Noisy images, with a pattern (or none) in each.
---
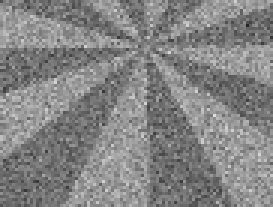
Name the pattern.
spokes from one point
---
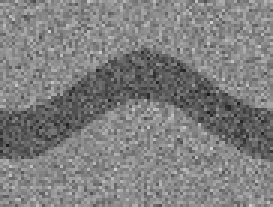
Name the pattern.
a wavy band
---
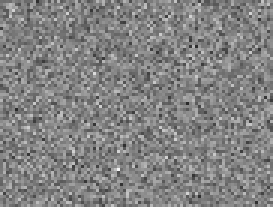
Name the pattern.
only noise
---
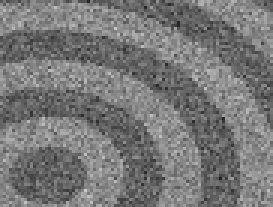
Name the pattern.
rings round one point
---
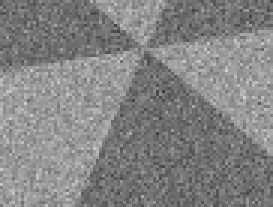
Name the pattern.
spokes from one point
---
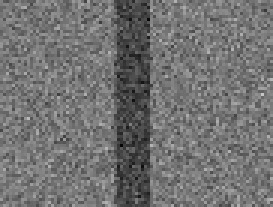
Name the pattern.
one vertical stripe
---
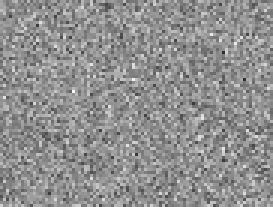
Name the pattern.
only noise
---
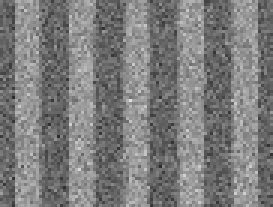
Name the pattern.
vertical stripes
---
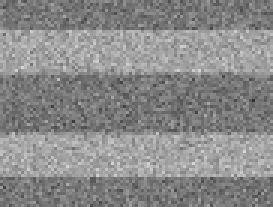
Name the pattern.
horizontal stripes
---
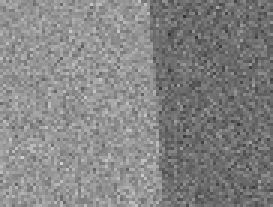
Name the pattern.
a sharp edge
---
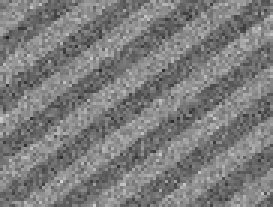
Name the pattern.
diagonal stripes
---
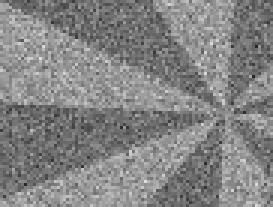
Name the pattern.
spokes from one point
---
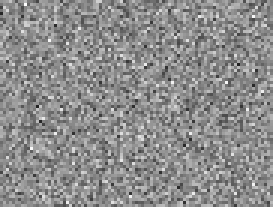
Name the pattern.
only noise
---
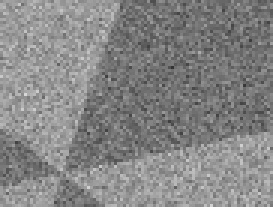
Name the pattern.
spokes from one point
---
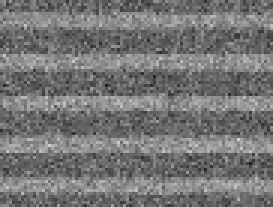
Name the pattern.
horizontal stripes
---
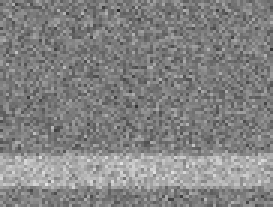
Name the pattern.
one horizontal stripe
